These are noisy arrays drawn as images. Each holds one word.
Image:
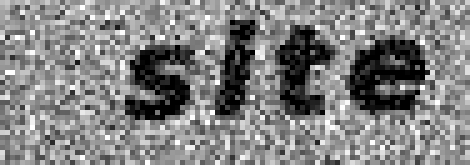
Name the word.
site
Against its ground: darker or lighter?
darker
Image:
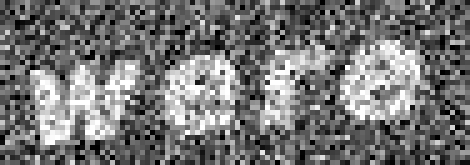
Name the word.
were
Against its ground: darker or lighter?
lighter
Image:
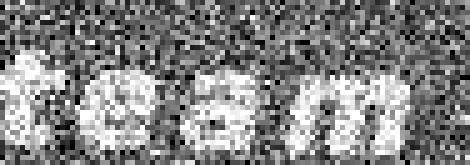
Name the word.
team
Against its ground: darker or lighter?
lighter
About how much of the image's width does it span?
nearly all
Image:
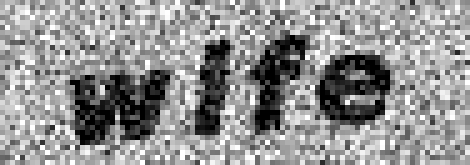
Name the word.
wife
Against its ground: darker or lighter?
darker
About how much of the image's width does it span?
two thirds
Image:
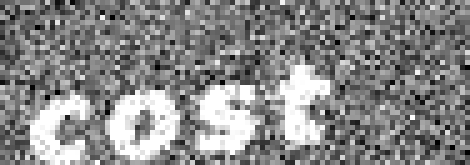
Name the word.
cost
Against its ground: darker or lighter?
lighter
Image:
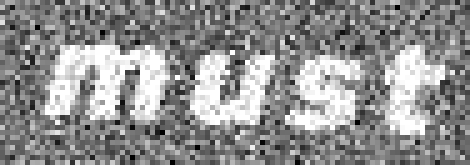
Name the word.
must
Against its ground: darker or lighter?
lighter
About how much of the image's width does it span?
nearly all
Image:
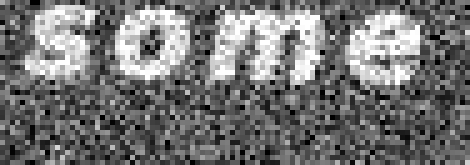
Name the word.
some
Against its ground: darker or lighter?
lighter
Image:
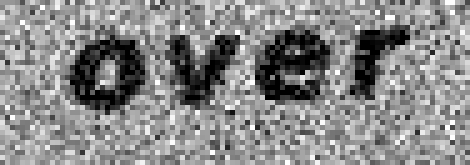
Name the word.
over
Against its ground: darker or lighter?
darker
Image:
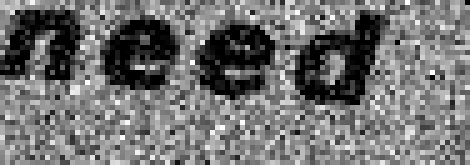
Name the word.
need
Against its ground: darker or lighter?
darker
